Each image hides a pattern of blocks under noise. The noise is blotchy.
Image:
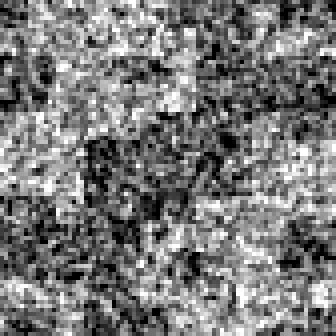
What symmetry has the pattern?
the same after a half turn
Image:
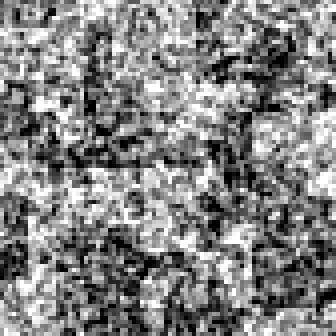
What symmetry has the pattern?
no symmetry
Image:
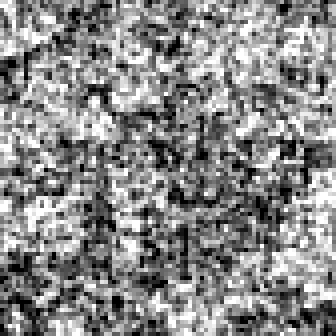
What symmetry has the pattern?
no symmetry
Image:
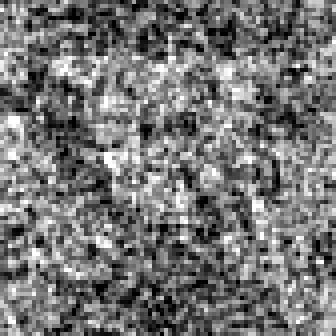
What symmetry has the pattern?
left and right mirror each other
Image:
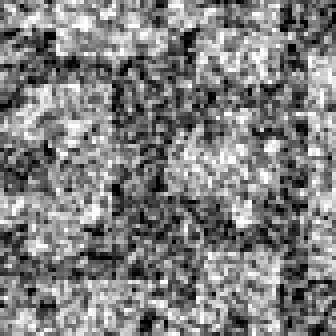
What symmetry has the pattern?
top and bottom mirror each other
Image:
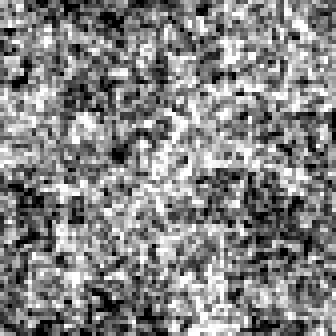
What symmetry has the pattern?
mirrored about the diagonal from the bottom left
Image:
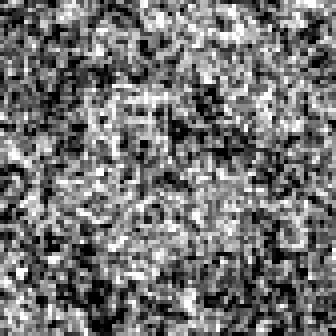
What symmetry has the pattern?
mirrored about the diagonal from the bottom left
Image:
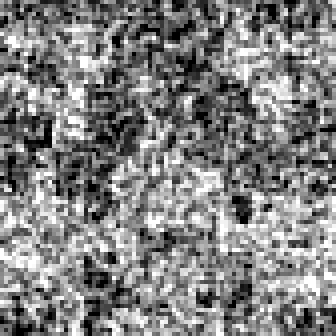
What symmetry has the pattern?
left and right mirror each other
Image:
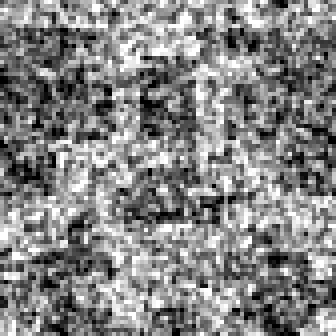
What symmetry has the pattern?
left and right mirror each other
